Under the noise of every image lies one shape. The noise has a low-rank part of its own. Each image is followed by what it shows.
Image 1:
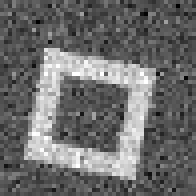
square frame
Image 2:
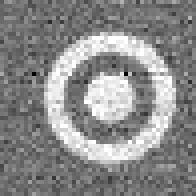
bullseye
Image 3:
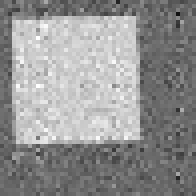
square
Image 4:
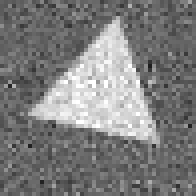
triangle
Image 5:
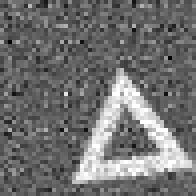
triangle frame
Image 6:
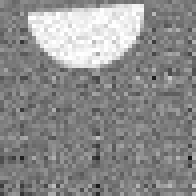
half disc
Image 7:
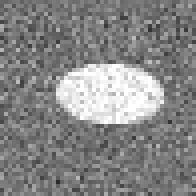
ellipse
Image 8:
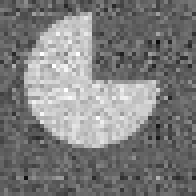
disc with a wedge cut out
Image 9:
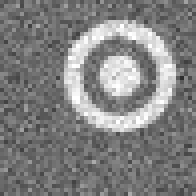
bullseye
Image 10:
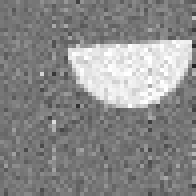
half disc
